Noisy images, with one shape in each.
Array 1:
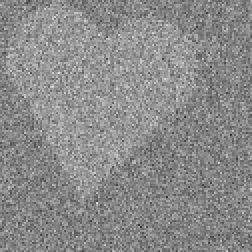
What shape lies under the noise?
heart
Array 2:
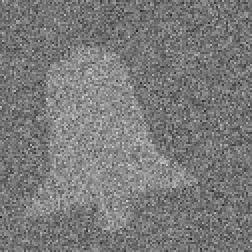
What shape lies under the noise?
bell
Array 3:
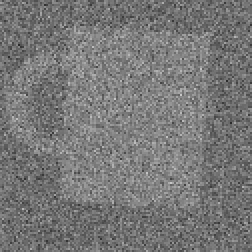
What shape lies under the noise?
cup
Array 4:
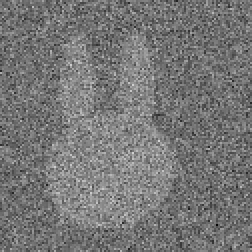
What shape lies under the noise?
rabbit's head
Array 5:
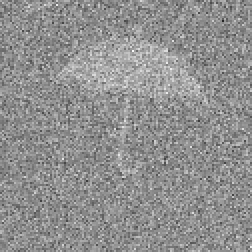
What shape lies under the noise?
umbrella
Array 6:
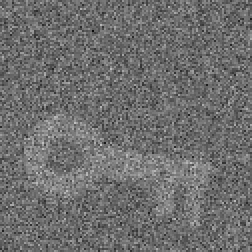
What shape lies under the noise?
key
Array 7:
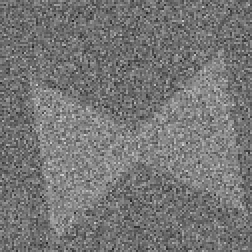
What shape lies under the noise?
bow tie
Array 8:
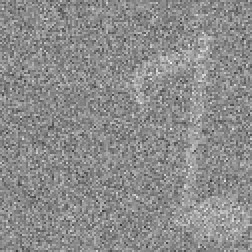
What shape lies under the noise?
musical note
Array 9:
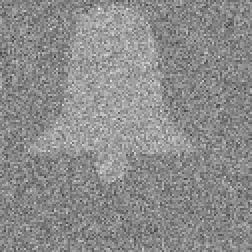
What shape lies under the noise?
bell
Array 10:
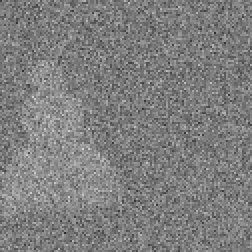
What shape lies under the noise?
chess pawn
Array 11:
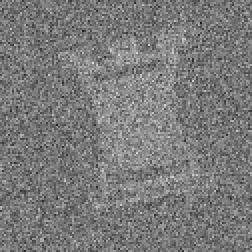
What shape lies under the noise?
chess rook
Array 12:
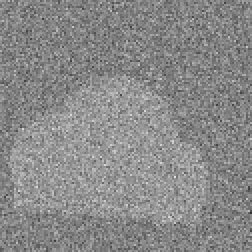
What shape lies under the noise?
cloud
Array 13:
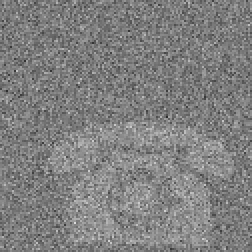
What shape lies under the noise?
telephone
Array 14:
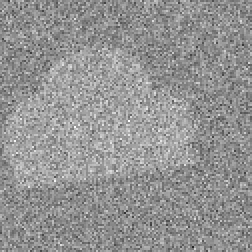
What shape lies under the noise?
cloud
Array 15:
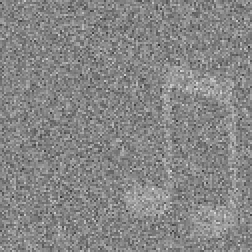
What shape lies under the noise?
pair of musical notes
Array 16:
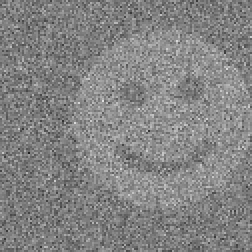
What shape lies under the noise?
smiling face
